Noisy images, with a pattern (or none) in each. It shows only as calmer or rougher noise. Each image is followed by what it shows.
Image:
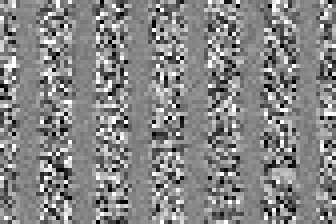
vertical stripes
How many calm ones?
6
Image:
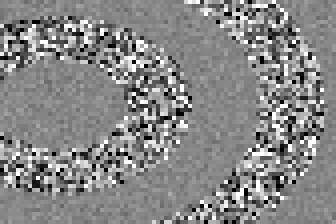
rings round one point
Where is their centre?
middle left
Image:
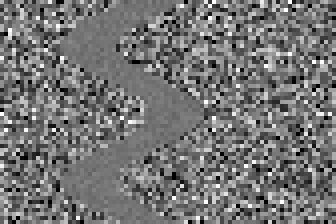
a wavy band
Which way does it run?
top to bottom
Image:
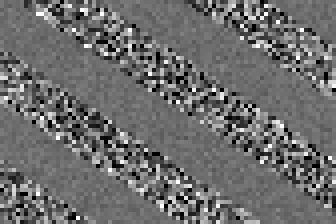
diagonal stripes
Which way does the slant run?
top left to bottom right
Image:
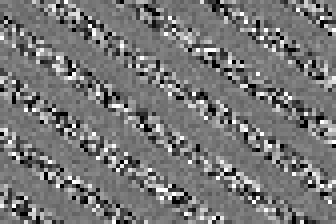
diagonal stripes
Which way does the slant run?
top left to bottom right
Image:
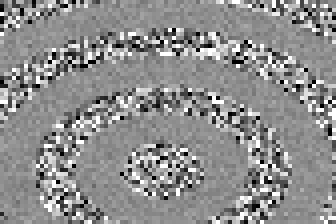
rings round one point
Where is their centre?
bottom middle
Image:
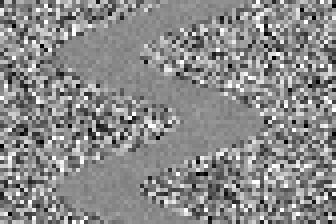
a wavy band
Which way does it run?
top to bottom
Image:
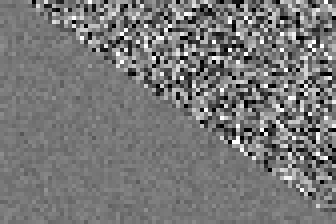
a sharp edge
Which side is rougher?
top right
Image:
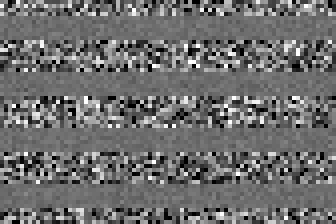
horizontal stripes
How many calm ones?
4
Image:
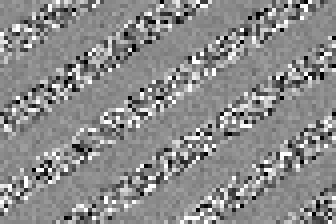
diagonal stripes
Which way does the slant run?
bottom left to top right
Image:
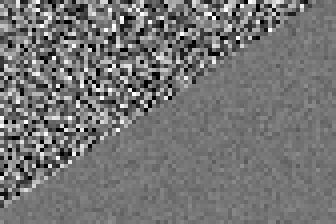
a sharp edge
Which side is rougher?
top left
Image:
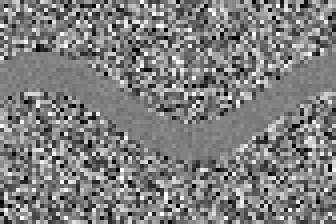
a wavy band
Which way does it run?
left to right
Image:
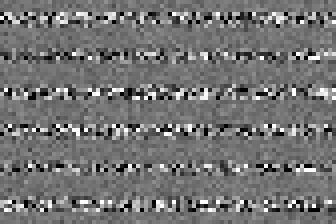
horizontal stripes
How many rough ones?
6
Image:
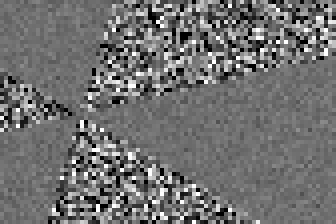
spokes from one point
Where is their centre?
middle left
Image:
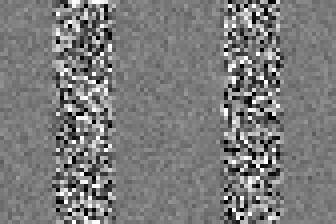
vertical stripes
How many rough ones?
2
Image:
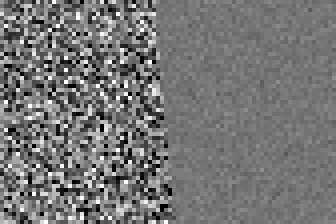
a sharp edge
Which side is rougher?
left
